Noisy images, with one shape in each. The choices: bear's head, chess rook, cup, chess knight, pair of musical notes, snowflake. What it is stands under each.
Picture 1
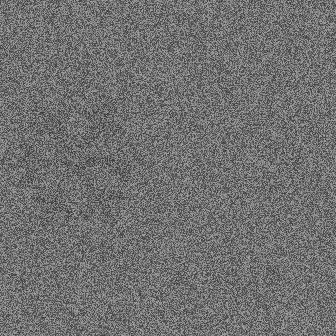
snowflake
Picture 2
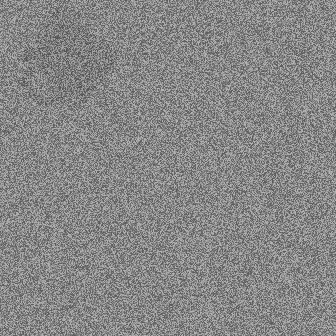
cup
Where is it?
top left
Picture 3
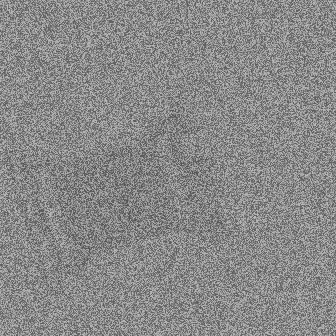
chess rook
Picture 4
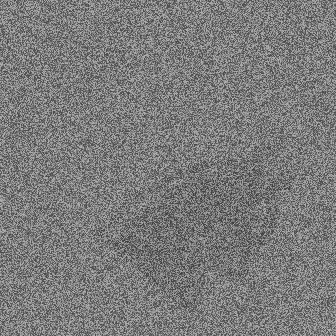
chess knight
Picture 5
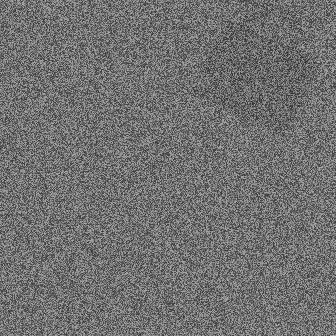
cup
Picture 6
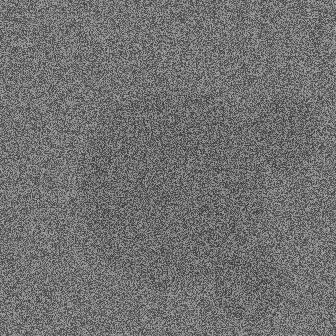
bear's head
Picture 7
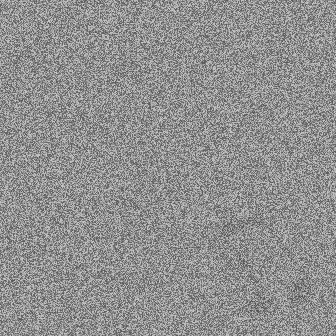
pair of musical notes
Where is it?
bottom right
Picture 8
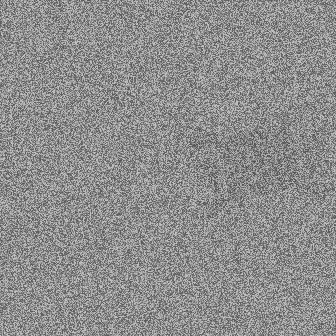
chess rook
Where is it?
middle right
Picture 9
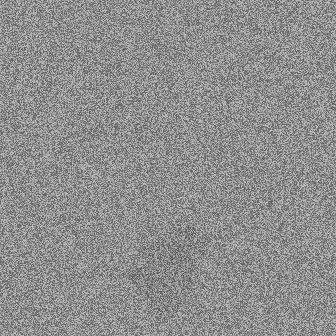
chess knight
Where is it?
bottom middle
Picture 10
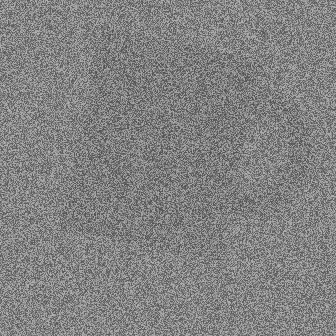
cup
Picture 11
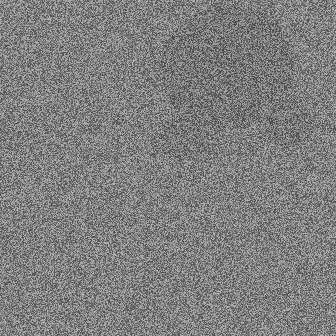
bear's head
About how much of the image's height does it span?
half
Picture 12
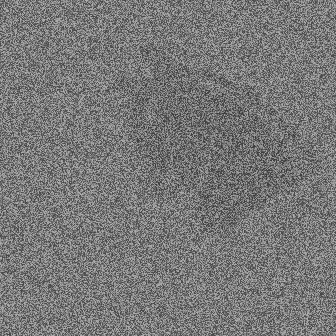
chess knight
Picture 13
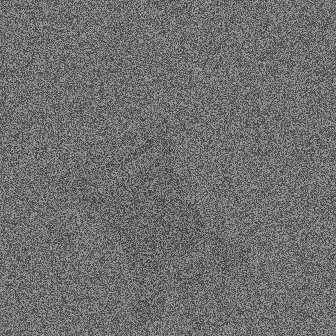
chess rook
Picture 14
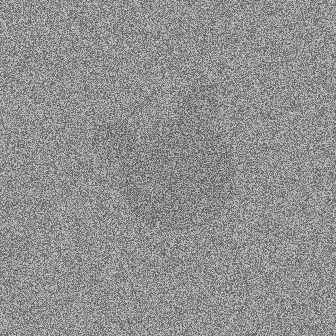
bear's head
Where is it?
centre
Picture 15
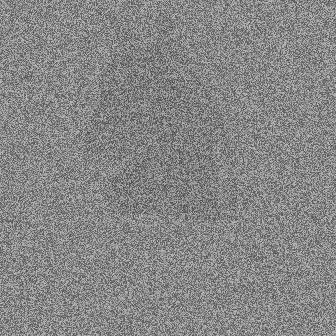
chess knight
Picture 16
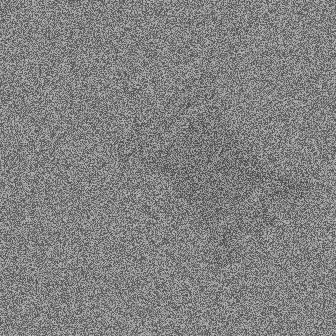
chess rook
